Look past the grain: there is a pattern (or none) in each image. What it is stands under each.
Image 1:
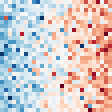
a smooth slope
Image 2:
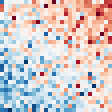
a smooth slope
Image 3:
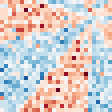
spokes from one point
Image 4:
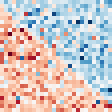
a sharp edge
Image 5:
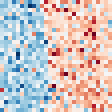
a sharp edge
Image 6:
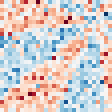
spokes from one point
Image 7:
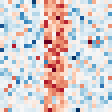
one vertical stripe
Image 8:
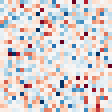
only noise
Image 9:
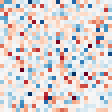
only noise
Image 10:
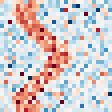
a wavy band
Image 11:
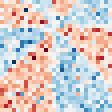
spokes from one point
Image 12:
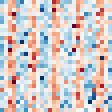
vertical stripes
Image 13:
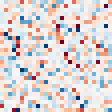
only noise
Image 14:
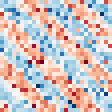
diagonal stripes
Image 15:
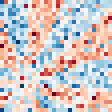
spokes from one point
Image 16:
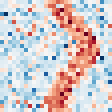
a wavy band
